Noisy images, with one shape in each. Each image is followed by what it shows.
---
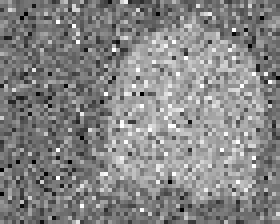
ghost
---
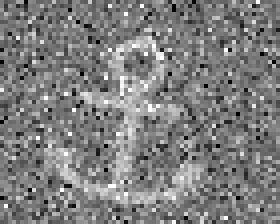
anchor
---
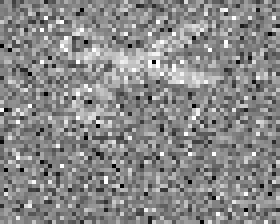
pair of scissors
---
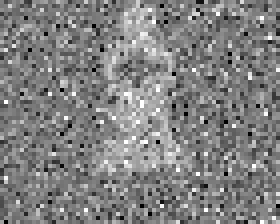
chess bishop
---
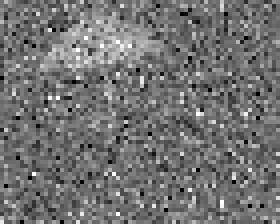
umbrella
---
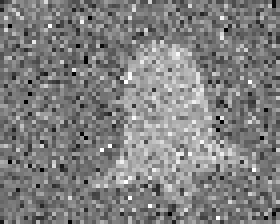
bell
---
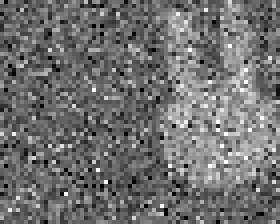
rabbit's head
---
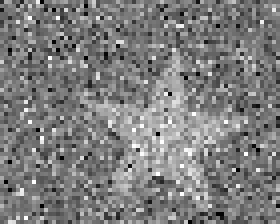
star
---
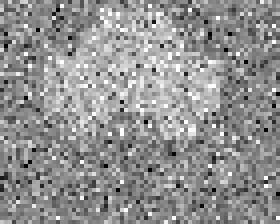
car
